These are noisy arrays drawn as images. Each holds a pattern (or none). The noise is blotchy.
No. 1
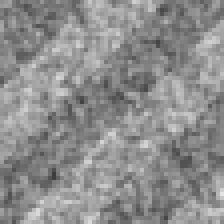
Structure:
diagonal stripes
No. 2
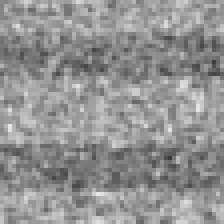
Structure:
horizontal stripes
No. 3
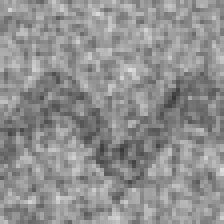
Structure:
a wavy band
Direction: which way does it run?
left to right
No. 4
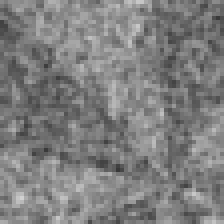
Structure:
spokes from one point
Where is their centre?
bottom right
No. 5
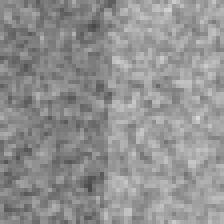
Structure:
a sharp edge
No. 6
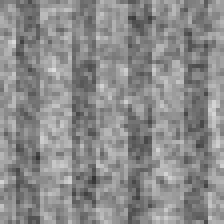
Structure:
vertical stripes
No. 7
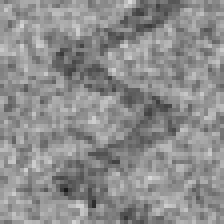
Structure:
a wavy band
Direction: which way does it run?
top to bottom
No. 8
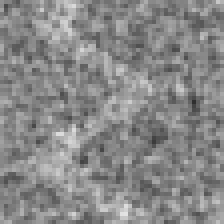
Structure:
a wavy band
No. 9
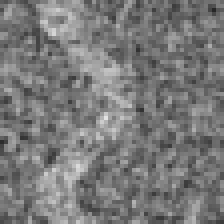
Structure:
a wavy band
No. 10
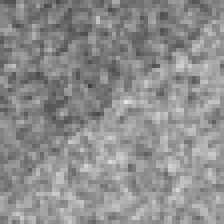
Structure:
a sharp edge
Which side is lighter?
bottom right
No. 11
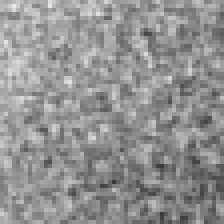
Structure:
a smooth slope
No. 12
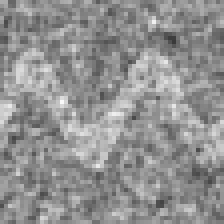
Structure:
a wavy band
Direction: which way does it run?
left to right
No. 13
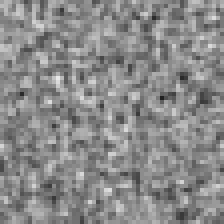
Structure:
only noise
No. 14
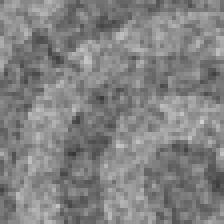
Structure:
rings round one point
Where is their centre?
bottom right
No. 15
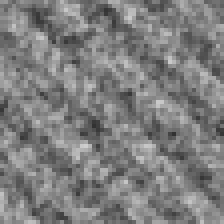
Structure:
diagonal stripes
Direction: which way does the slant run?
top left to bottom right
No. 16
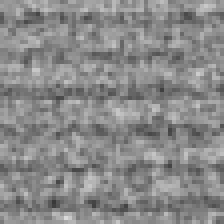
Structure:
horizontal stripes
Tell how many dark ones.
6
